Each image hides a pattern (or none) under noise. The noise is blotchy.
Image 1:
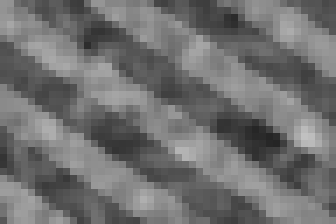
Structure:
diagonal stripes
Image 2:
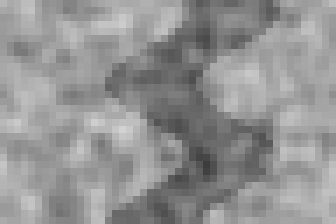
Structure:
a wavy band
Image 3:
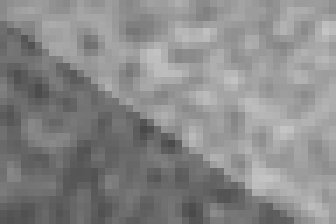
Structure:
a sharp edge
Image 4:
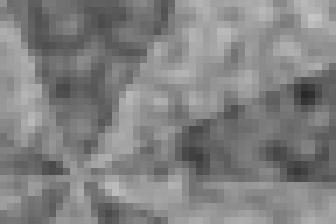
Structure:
spokes from one point
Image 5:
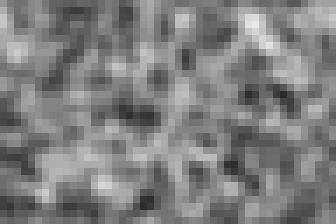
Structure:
only noise
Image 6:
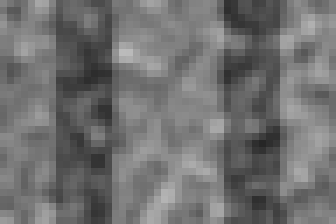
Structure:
vertical stripes
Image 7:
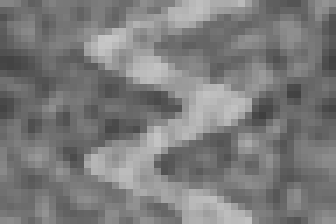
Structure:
a wavy band
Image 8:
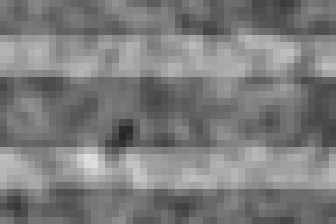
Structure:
horizontal stripes
